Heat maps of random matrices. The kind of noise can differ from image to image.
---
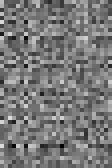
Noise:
low rank plus noise
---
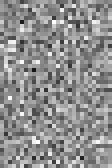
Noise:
low rank plus noise
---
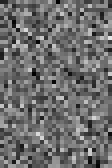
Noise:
independent entries
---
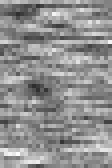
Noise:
streaked along the rows
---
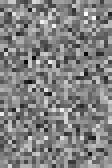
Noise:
independent entries
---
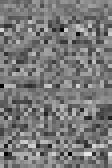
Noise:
rows of uneven size
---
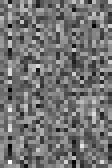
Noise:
columns of uneven size
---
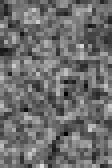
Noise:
blotchy
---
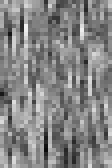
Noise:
streaked along the columns
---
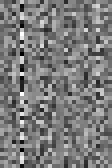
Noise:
columns of uneven size
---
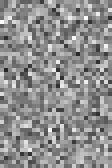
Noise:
low rank plus noise
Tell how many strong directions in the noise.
five to eight
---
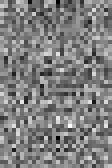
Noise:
low rank plus noise
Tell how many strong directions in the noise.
two
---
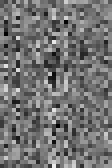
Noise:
columns of uneven size
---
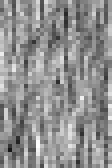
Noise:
streaked along the columns
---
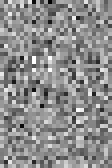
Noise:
low rank plus noise
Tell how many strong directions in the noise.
three or four
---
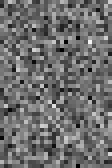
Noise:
independent entries
